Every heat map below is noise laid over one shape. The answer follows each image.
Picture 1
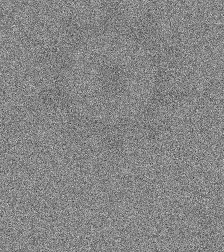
dark gear
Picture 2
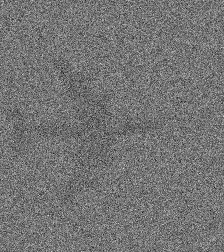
dark airplane
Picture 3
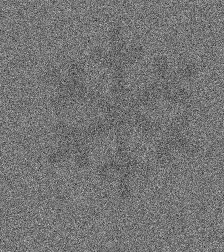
dark snowflake
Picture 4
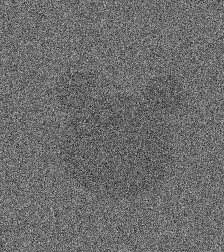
dark bear's head
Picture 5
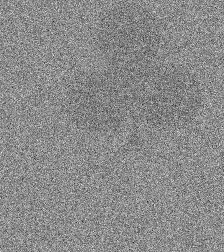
dark club
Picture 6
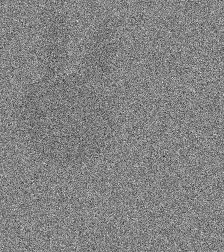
dark rabbit's head
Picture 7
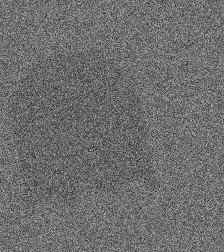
dark ghost
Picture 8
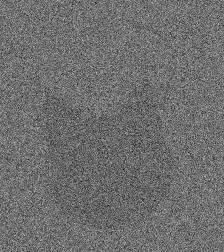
dark cat's head
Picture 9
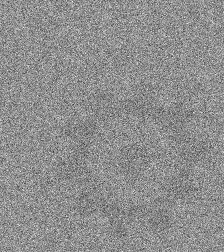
dark gear
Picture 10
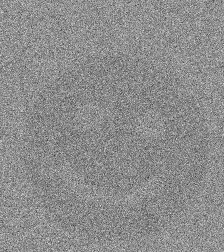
dark smiling face
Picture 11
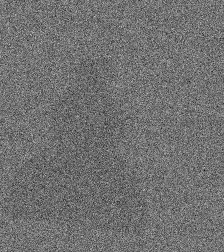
dark chess pawn
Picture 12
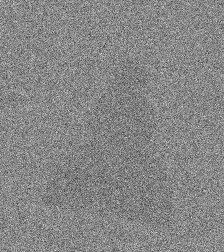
dark chess pawn
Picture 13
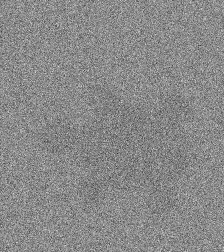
dark turtle
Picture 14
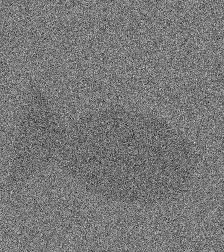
dark fish
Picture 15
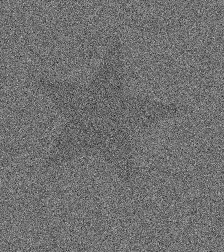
dark star
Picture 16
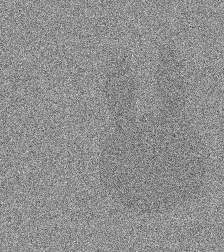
dark rabbit's head
